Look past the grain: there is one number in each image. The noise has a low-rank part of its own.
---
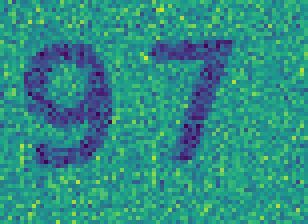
97
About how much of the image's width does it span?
two thirds
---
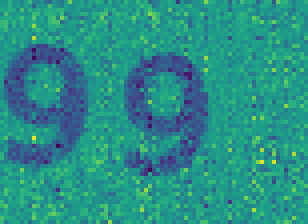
99
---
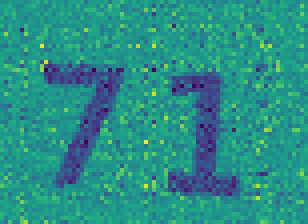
71
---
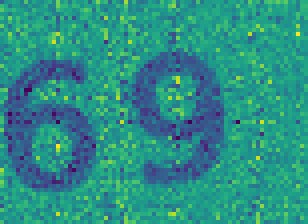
69
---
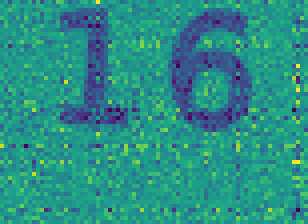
16
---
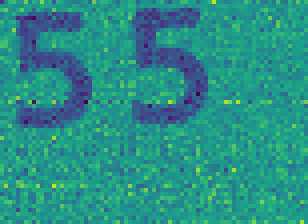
55
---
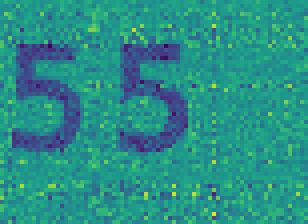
55
